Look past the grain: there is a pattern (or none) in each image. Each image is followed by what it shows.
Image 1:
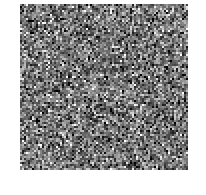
only noise
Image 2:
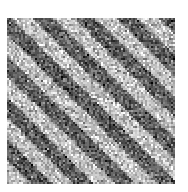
diagonal stripes
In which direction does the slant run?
top left to bottom right
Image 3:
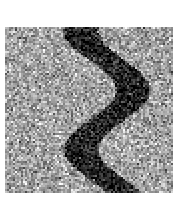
a wavy band
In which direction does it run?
top to bottom
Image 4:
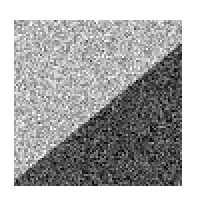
a sharp edge
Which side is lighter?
top left
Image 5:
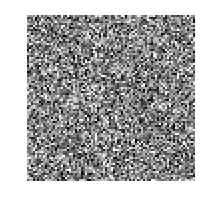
only noise
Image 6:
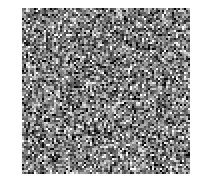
only noise
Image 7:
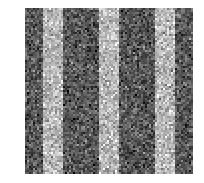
vertical stripes
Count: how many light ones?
3
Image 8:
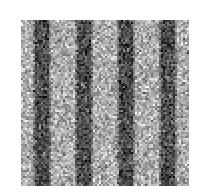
vertical stripes
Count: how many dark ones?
4
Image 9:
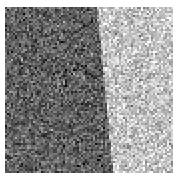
a sharp edge
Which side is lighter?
right
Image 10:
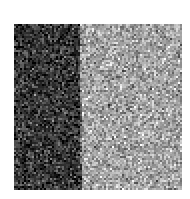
a sharp edge
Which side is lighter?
right
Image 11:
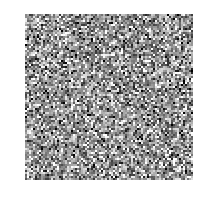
only noise
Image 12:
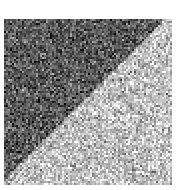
a sharp edge
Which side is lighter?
bottom right
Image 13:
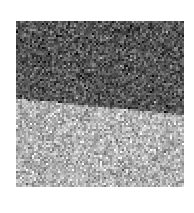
a sharp edge
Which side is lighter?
bottom
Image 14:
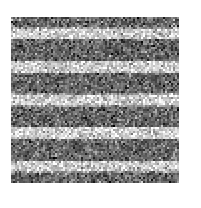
horizontal stripes
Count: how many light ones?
5
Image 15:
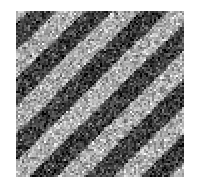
diagonal stripes
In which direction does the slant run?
bottom left to top right
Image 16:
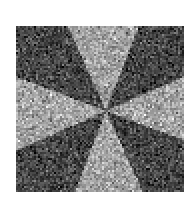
spokes from one point
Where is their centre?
centre
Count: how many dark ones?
4
